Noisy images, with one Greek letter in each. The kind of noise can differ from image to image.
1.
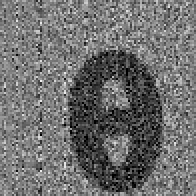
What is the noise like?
columns of uneven size
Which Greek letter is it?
theta
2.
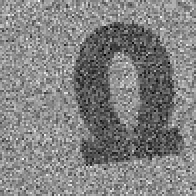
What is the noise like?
low rank plus noise
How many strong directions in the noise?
five to eight
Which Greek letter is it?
omega
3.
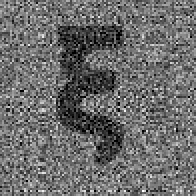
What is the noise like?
low rank plus noise
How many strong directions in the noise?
one
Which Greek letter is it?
xi
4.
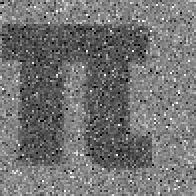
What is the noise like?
heavy tails
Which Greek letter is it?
pi
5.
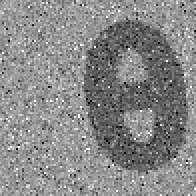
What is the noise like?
heavy tails
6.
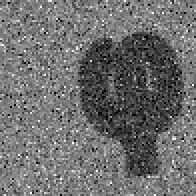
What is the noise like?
heavy tails
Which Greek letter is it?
phi
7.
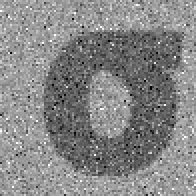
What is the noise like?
heavy tails
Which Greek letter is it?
sigma
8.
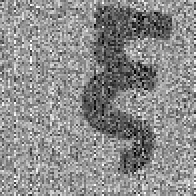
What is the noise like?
columns of uneven size
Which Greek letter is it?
xi
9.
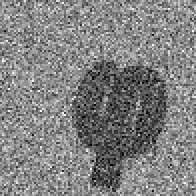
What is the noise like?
independent entries
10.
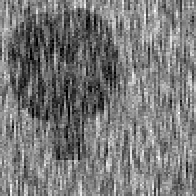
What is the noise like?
streaked along the columns
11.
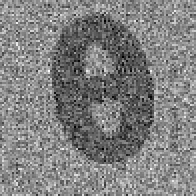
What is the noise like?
low rank plus noise
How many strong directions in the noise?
five to eight
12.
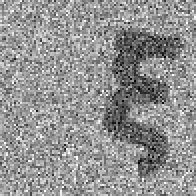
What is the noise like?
independent entries
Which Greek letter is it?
xi
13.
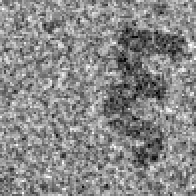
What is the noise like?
blotchy
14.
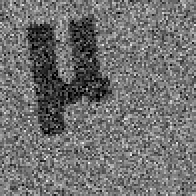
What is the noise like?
independent entries
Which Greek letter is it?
mu
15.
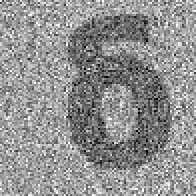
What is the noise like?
low rank plus noise
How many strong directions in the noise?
two
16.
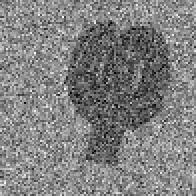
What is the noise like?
independent entries
